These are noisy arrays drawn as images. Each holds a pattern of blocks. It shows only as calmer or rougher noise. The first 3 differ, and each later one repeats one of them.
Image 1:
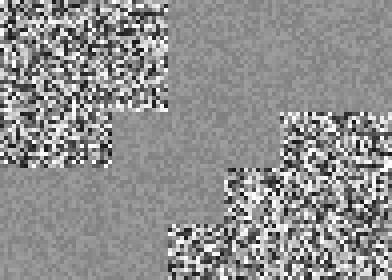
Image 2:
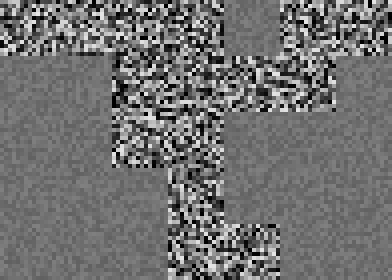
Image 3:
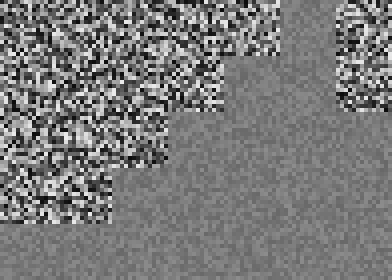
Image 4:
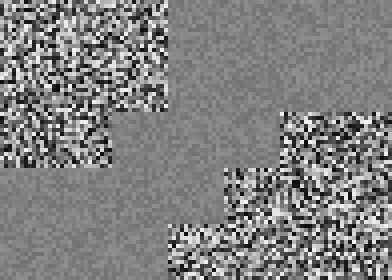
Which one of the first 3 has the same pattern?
1
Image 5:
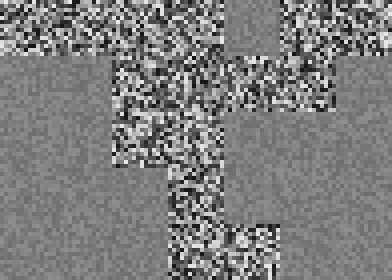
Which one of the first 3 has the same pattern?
2
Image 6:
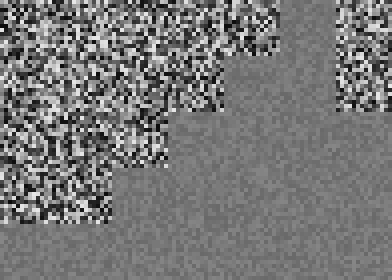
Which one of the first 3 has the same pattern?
3
